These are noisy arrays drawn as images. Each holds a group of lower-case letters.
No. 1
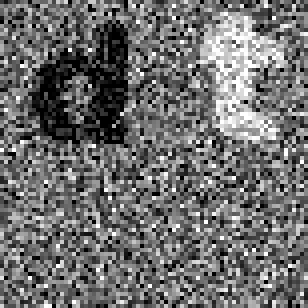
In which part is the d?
top left
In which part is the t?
top right
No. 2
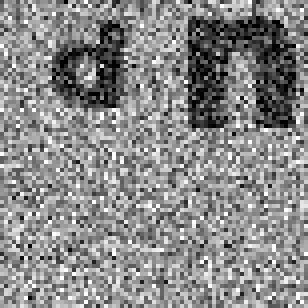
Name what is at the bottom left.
nothing
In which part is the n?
top right
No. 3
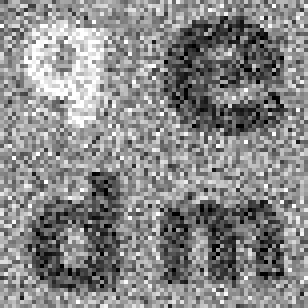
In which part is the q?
top left
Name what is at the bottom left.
d
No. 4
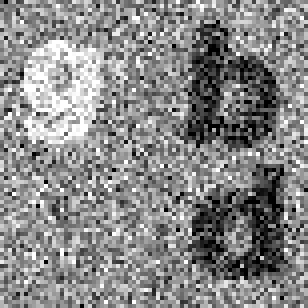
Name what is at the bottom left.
nothing
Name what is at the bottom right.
d
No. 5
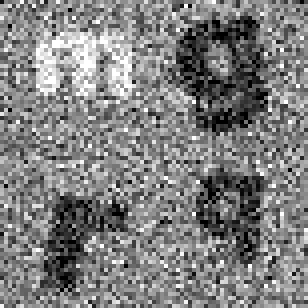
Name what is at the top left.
m
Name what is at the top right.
g
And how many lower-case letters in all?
4
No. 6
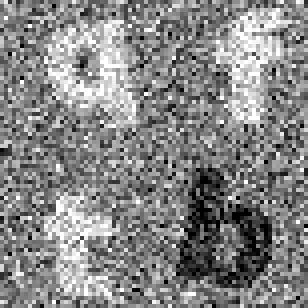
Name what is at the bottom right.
b
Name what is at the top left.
q
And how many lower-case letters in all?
4
